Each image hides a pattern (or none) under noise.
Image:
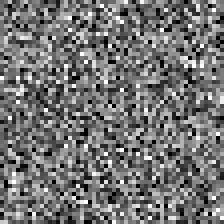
only noise
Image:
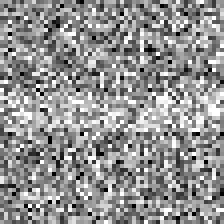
one horizontal stripe
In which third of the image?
middle
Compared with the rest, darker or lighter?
lighter
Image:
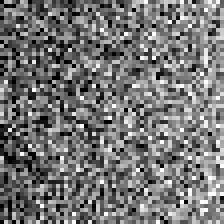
a smooth slope
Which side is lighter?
right
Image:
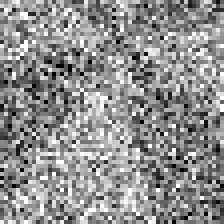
spokes from one point
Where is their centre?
top middle
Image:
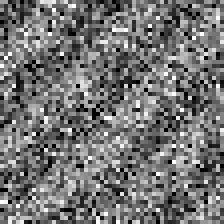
diagonal stripes
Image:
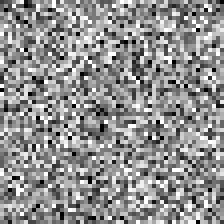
only noise
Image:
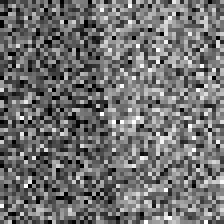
a sharp edge
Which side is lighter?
right
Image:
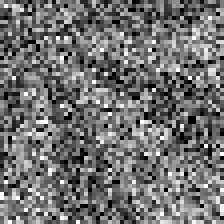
spokes from one point
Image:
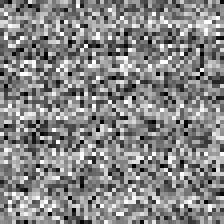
horizontal stripes
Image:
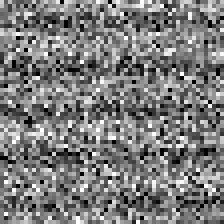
horizontal stripes
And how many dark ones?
5
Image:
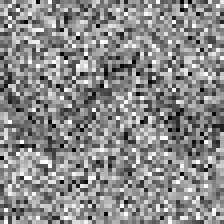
a wavy band
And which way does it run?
left to right
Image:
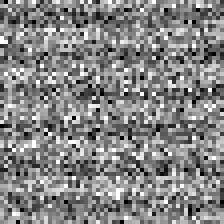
horizontal stripes
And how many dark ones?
6
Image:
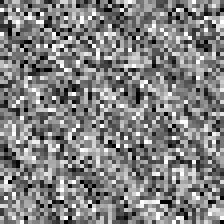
diagonal stripes
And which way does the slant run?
top left to bottom right
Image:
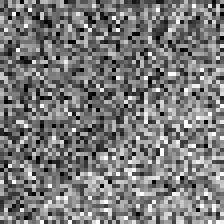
a sharp edge
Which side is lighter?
bottom right
